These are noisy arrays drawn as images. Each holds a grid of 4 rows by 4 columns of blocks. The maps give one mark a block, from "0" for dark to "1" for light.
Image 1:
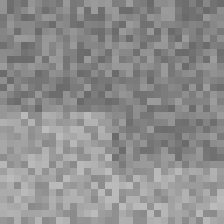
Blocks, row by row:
0000
0000
1100
1111
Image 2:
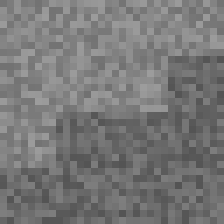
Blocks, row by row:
1111
1110
1000
0000
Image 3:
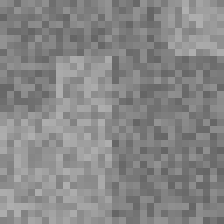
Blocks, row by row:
0001
0100
1100
1100
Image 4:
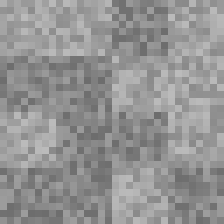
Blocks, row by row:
1101
0011
1001
0010
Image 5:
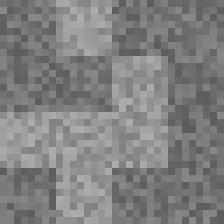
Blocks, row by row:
0100
0010
1110
0100
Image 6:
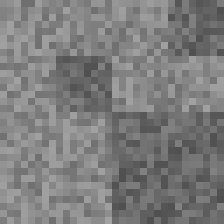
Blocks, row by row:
1110
1011
1100
1100
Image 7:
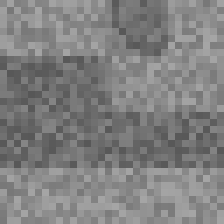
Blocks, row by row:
1101
0011
0000
1111
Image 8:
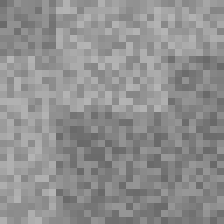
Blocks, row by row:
0111
1110
1000
1000
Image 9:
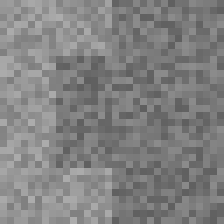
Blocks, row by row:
1100
1000
1000
1100
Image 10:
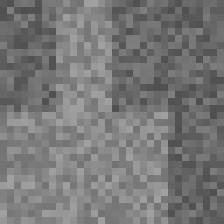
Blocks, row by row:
0100
0100
1110
1110
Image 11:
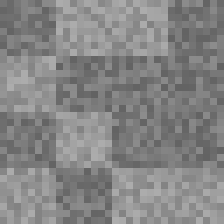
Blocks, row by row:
0110
1000
0100
1011
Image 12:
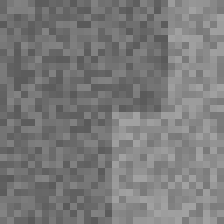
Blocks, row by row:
0001
0001
0011
0011
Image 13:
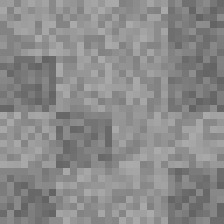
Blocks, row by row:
1110
0110
1011
0110
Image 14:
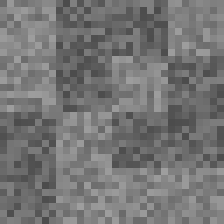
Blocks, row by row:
1001
1010
0100
0111
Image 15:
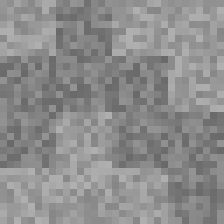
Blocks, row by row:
1011
0001
0100
1110
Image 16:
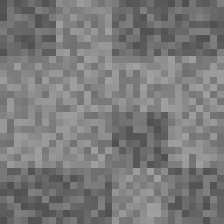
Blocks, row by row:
0100
1111
1101
0010
